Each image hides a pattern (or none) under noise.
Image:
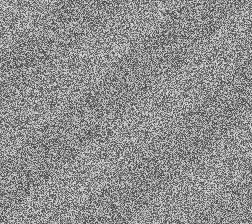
diagonal stripes
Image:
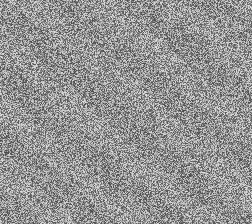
diagonal stripes
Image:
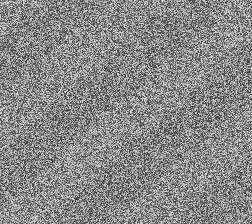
diagonal stripes
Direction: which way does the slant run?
bottom left to top right
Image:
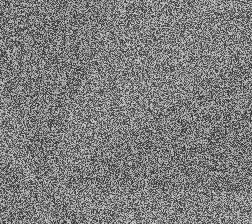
spokes from one point
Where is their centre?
bottom left
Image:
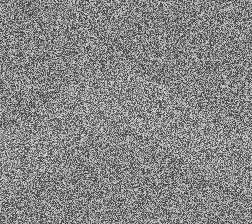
a wavy band
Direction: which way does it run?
left to right
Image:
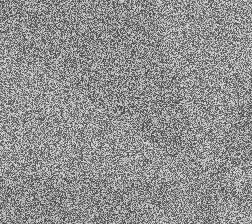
spokes from one point
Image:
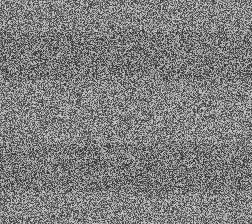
horizontal stripes
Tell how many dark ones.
2
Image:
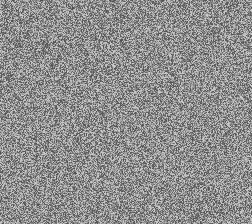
only noise
